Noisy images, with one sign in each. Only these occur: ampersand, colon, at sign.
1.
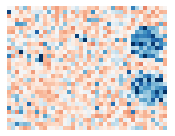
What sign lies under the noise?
colon
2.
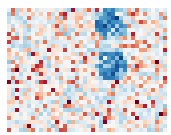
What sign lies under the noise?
colon
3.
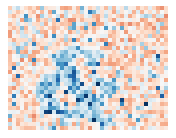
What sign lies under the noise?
ampersand
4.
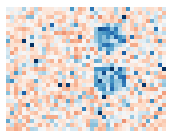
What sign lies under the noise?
colon
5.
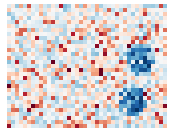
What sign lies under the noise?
colon
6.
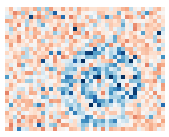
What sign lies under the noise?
at sign
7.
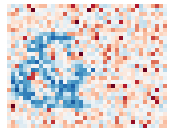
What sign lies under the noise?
ampersand
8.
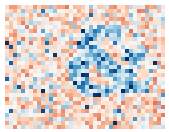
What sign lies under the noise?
ampersand
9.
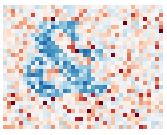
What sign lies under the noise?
ampersand
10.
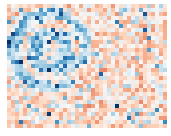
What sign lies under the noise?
at sign
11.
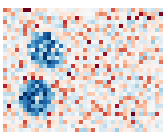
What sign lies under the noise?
colon
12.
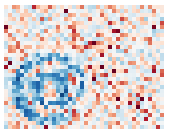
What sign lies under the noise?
at sign
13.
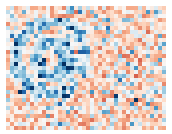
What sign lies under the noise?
at sign
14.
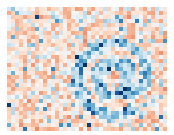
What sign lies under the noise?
at sign
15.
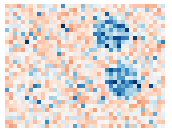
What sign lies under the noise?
colon
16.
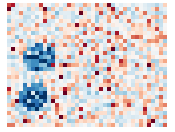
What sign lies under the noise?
colon
